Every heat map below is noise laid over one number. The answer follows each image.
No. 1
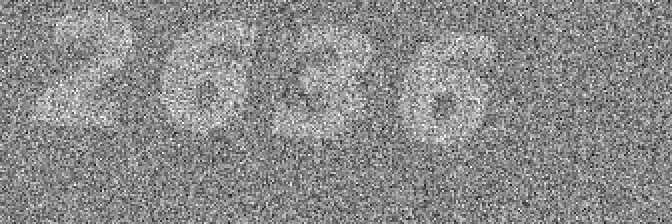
2636
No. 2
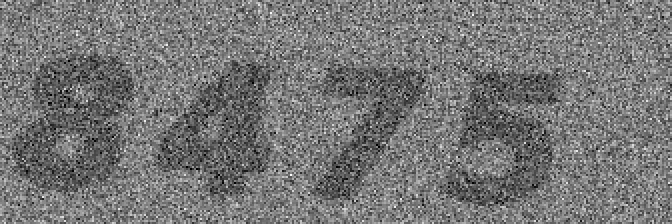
8475
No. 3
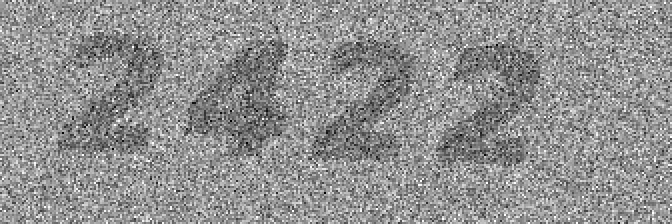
2422
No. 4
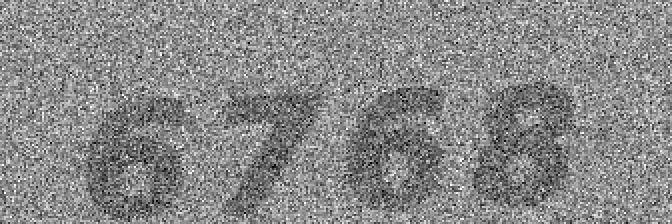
6768
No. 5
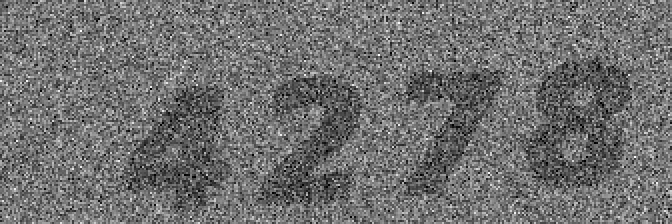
4278
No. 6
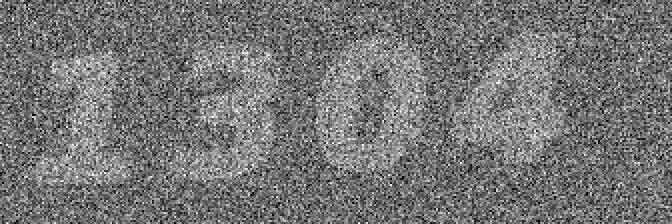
1304
